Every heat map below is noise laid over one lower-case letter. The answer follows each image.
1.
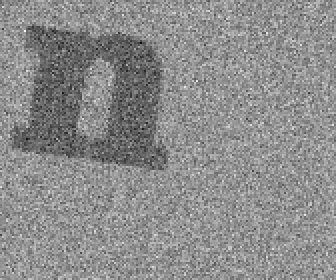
n
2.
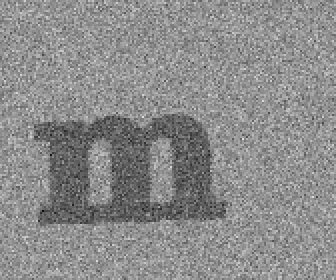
m
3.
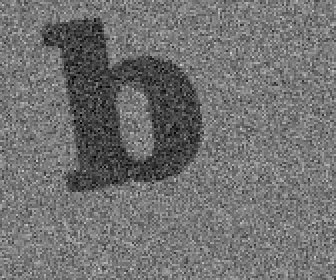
b
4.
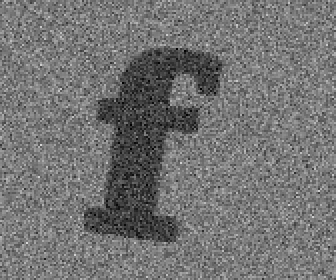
f
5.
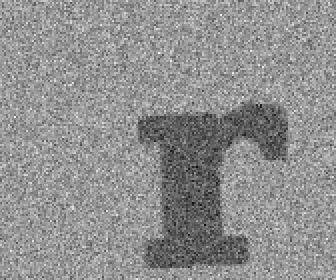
r
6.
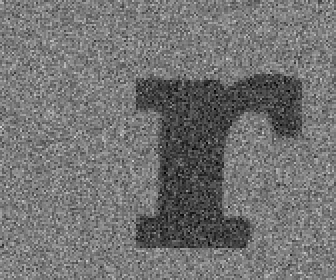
r
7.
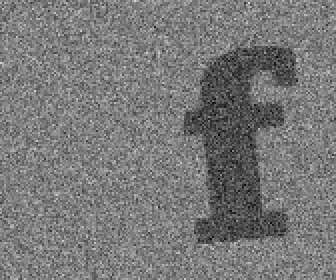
f
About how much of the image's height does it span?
two thirds
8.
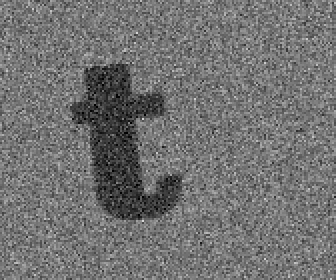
t
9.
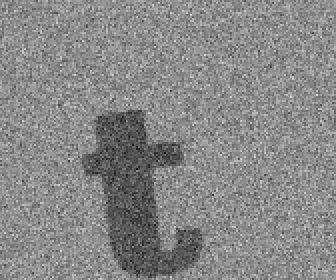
t
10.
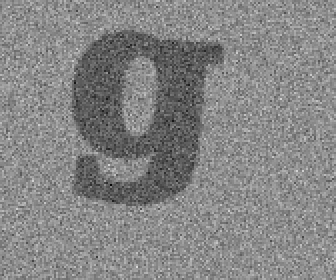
g
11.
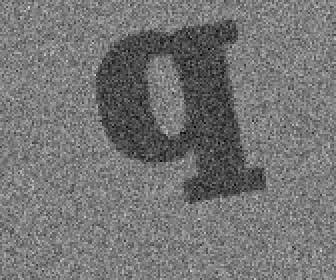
q
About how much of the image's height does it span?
two thirds
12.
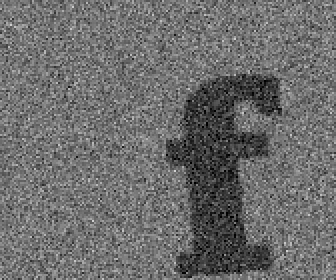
f
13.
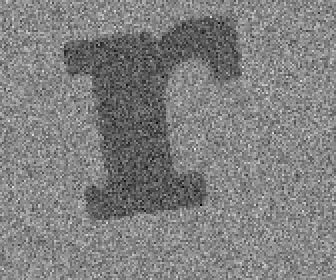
r
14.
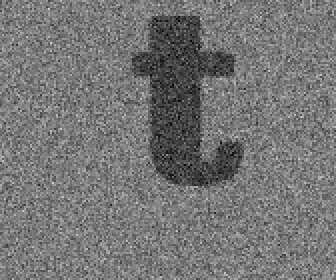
t
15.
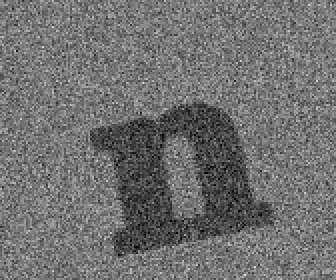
n
